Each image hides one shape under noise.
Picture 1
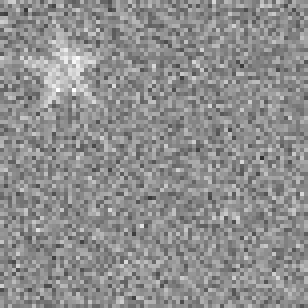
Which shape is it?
star
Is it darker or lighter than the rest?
lighter
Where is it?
top left
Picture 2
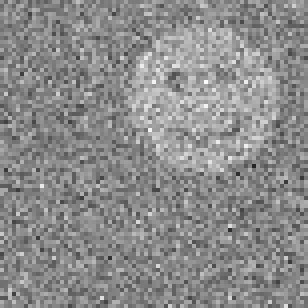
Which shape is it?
smiling face
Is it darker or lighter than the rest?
lighter
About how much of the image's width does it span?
half
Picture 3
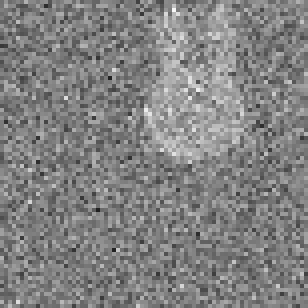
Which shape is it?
rabbit's head
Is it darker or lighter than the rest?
lighter
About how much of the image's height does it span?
half
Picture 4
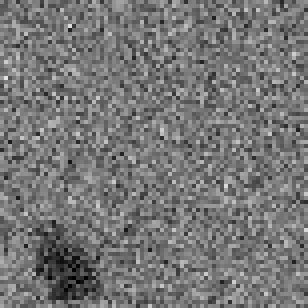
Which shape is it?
chess knight
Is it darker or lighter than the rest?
darker
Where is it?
bottom left
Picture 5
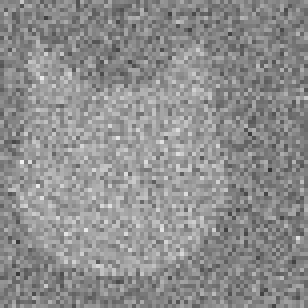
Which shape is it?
cat's head
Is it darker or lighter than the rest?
lighter
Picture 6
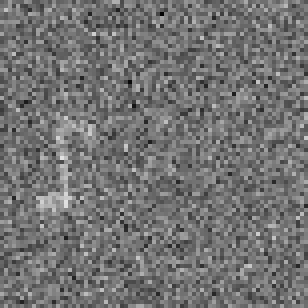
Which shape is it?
musical note
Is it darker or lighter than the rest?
lighter
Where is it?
middle left
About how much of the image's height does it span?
a third
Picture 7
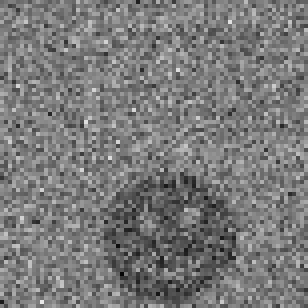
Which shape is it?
smiling face
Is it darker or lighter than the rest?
darker
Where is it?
bottom middle
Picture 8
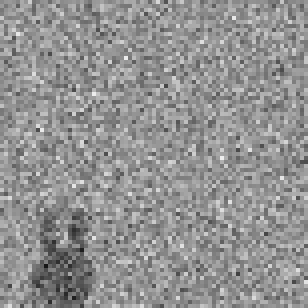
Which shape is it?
rabbit's head
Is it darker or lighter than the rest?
darker
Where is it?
bottom left
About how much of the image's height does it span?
a third
